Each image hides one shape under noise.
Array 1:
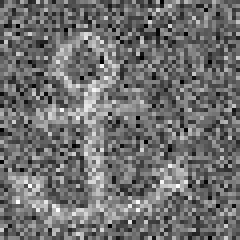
anchor
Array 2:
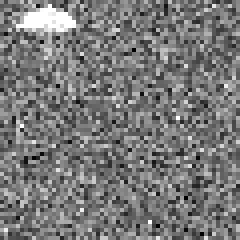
umbrella
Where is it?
top left
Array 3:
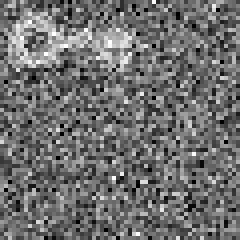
key
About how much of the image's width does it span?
half
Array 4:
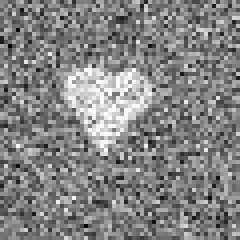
heart
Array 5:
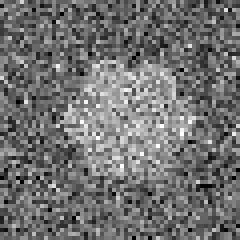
flower
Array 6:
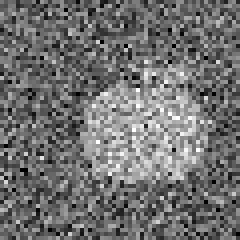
apple
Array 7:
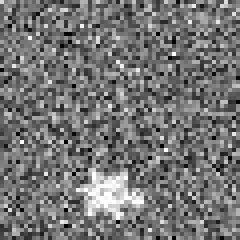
turtle
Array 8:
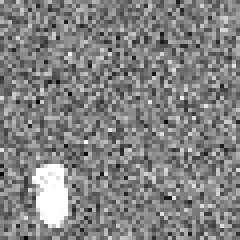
footprint
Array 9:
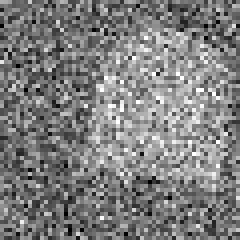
ghost
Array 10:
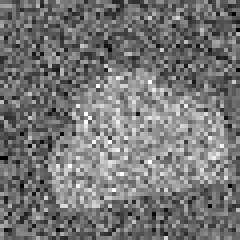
cloud
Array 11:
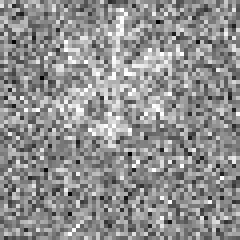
snowflake
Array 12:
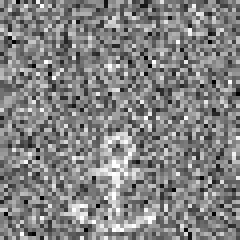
anchor
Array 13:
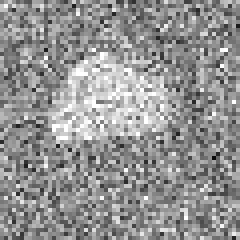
cloud
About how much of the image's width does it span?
half
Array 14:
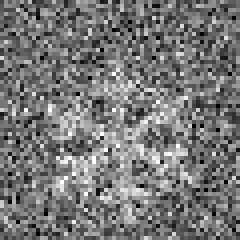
snowflake
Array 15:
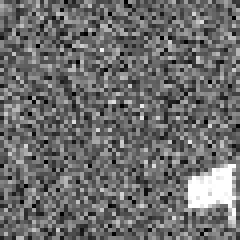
flag
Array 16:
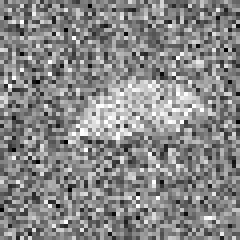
umbrella
